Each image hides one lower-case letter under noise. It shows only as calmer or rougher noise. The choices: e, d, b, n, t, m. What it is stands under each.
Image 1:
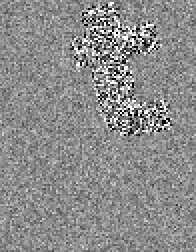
t
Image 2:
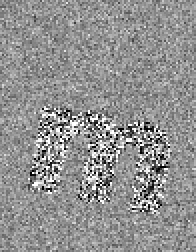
m
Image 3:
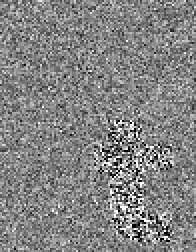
t
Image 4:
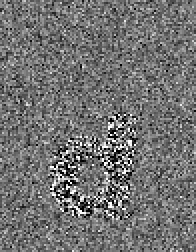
d
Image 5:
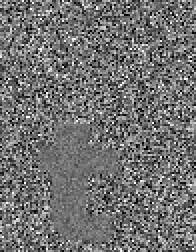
t
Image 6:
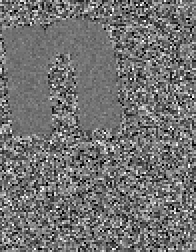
n
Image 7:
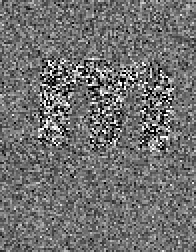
m
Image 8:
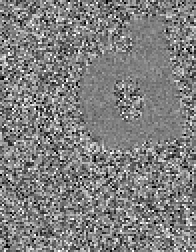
d
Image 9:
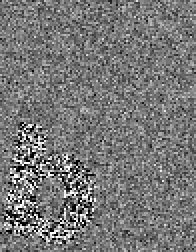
b
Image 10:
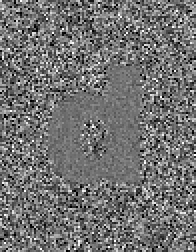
d
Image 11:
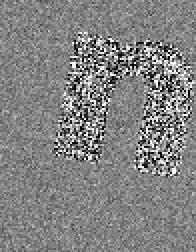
n
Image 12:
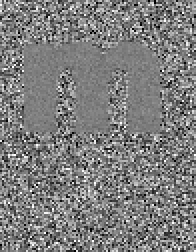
m
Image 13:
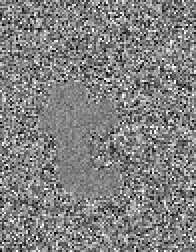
t
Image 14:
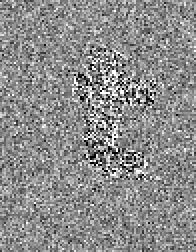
t
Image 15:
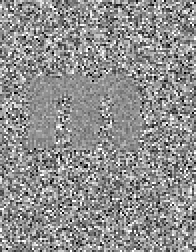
m
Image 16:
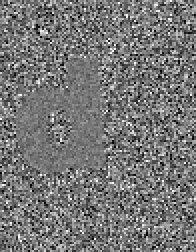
d
